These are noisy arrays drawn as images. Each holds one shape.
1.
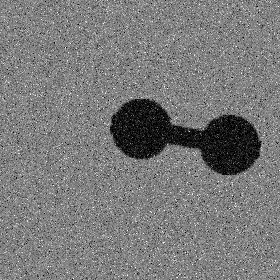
dumbbell
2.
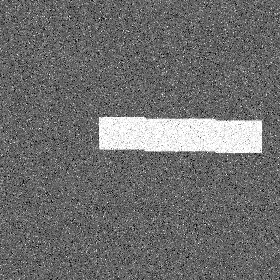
bar
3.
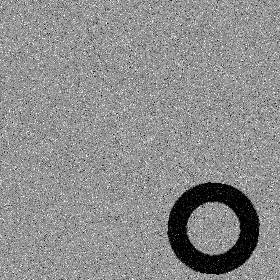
ring
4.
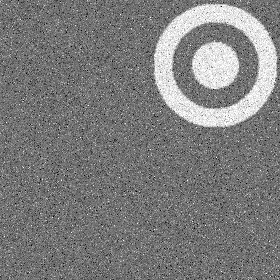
bullseye
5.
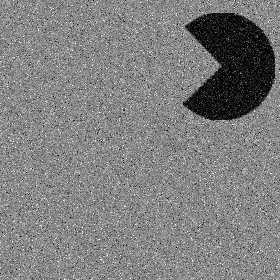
disc with a wedge cut out
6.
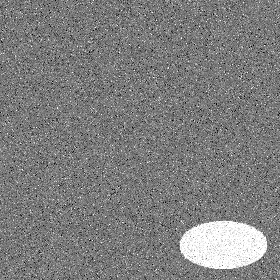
ellipse
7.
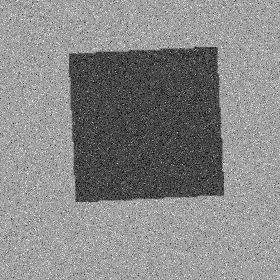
square
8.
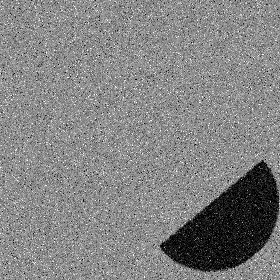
half disc
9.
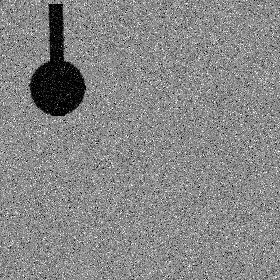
lollipop
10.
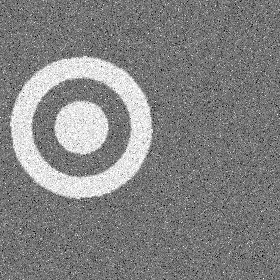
bullseye
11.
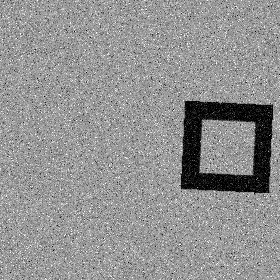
square frame
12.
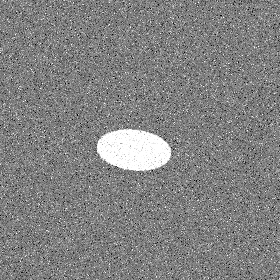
ellipse
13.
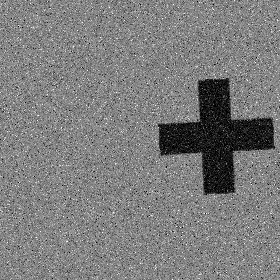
cross
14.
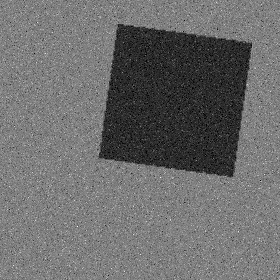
square
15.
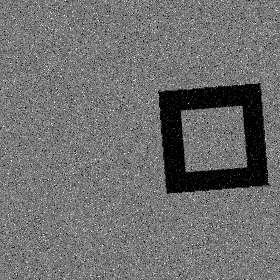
square frame
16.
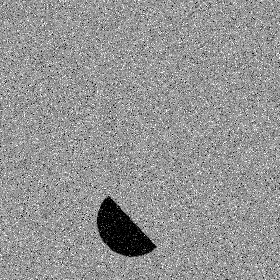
half disc
